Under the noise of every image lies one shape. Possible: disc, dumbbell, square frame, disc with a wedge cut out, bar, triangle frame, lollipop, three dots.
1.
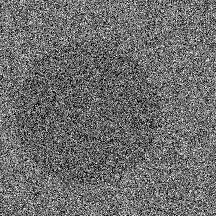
dark disc
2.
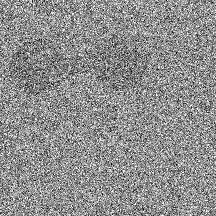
dark dumbbell
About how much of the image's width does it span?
two thirds
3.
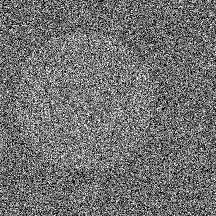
light disc
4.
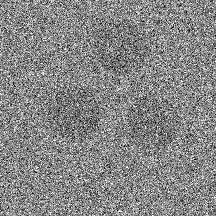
dark three dots
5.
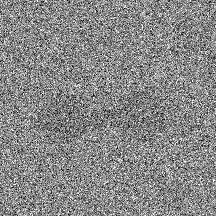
dark dumbbell
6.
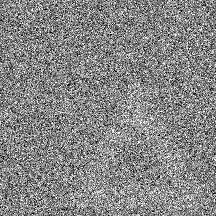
light triangle frame
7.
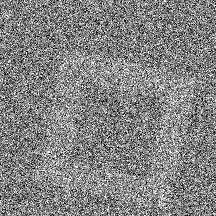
light square frame
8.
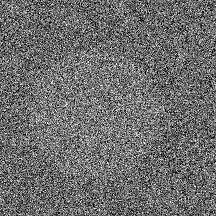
light disc
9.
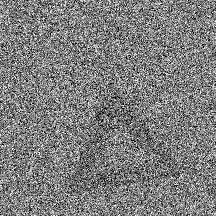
dark triangle frame
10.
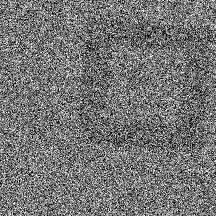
dark square frame
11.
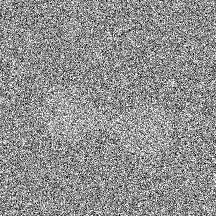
light dumbbell
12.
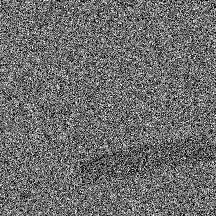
dark bar
